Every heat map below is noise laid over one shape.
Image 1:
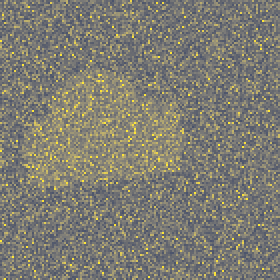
cloud
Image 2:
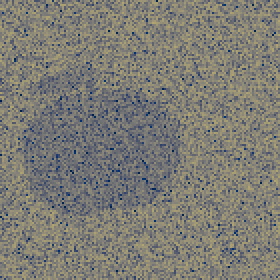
apple
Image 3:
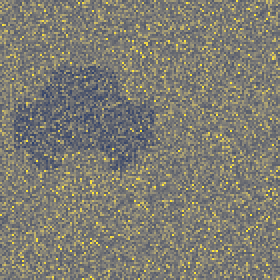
car
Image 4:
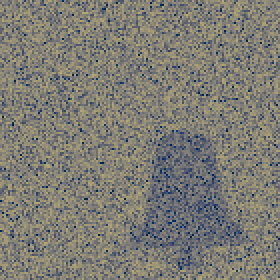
bell
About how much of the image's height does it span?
half
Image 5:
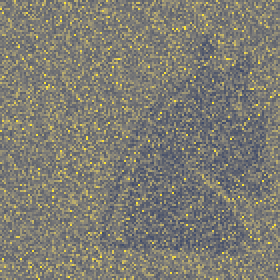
chess knight
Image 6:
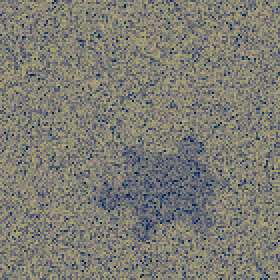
turtle
